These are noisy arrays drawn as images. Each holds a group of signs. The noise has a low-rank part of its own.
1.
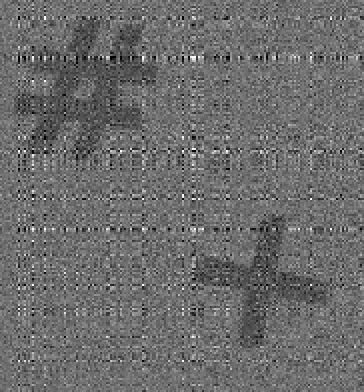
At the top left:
hash sign
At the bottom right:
plus sign
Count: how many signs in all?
2
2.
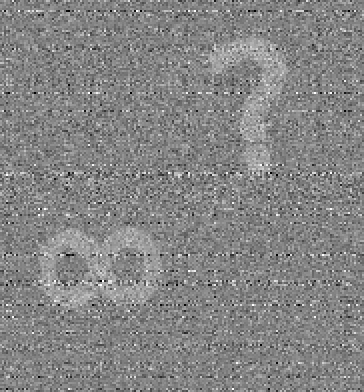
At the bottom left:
infinity sign
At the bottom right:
nothing
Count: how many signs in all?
2
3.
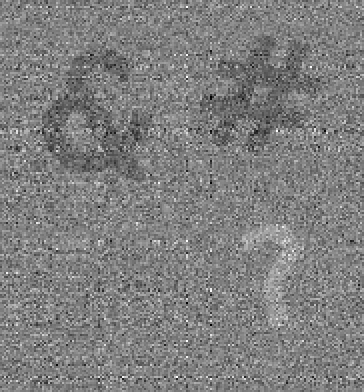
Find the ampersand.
top left
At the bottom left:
nothing
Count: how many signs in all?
3
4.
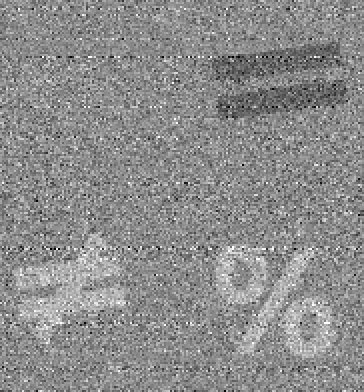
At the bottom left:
not-equal sign
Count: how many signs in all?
3
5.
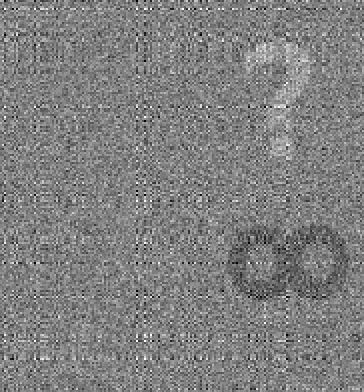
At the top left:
nothing
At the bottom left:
nothing
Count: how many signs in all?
2
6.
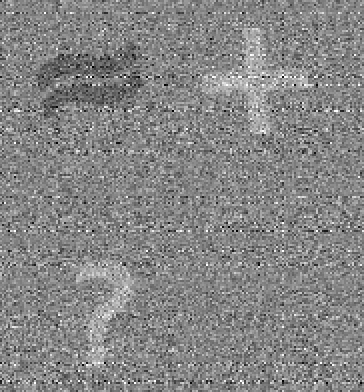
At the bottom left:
question mark
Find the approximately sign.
top left
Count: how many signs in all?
3
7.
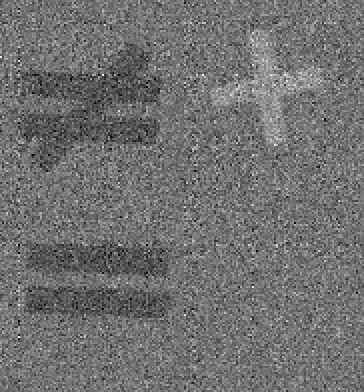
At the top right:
plus sign
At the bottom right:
nothing
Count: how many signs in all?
3
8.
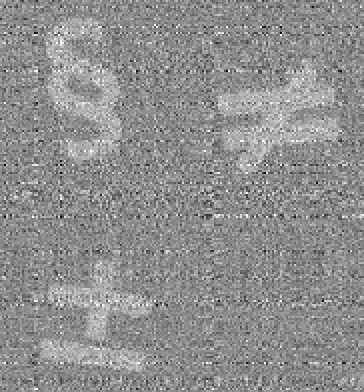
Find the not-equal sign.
top right
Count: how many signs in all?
3
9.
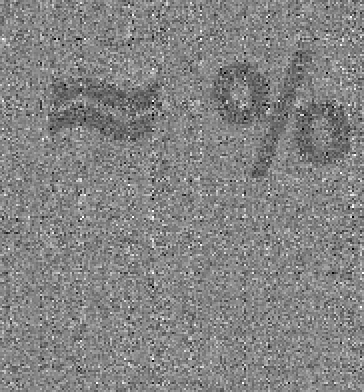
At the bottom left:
nothing
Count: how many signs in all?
2
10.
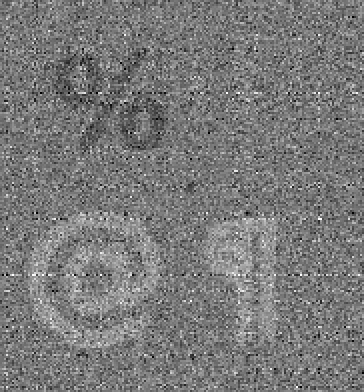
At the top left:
percent sign
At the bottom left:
at sign
